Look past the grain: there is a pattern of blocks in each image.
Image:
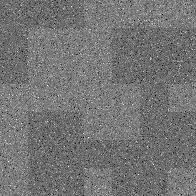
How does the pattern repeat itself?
mirrored about the diagonal from the top left
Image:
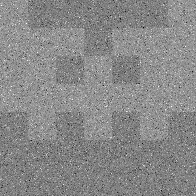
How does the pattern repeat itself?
left and right mirror each other
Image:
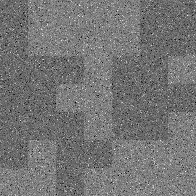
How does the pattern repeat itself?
no symmetry
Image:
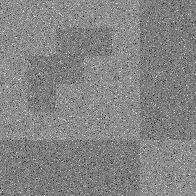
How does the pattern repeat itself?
mirrored about the diagonal from the top left
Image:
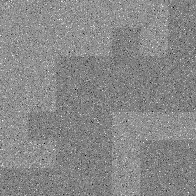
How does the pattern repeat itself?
mirrored about the diagonal from the top left
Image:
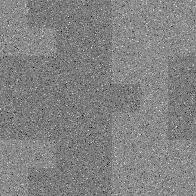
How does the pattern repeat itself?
top and bottom mirror each other
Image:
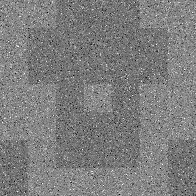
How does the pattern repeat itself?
left and right mirror each other
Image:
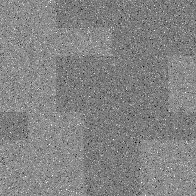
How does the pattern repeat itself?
no symmetry
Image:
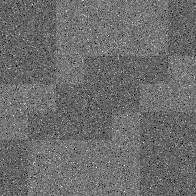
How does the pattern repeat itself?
the same after a half turn
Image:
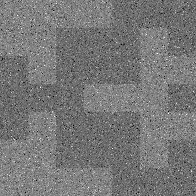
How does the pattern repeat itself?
top and bottom mirror each other
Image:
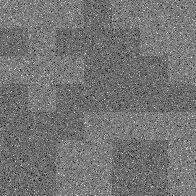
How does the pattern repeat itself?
no symmetry
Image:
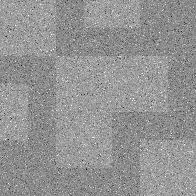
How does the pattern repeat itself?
mirrored about the diagonal from the top left
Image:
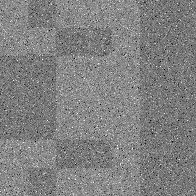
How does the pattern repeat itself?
top and bottom mirror each other
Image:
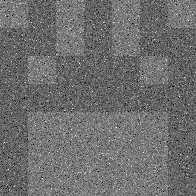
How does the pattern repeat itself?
left and right mirror each other
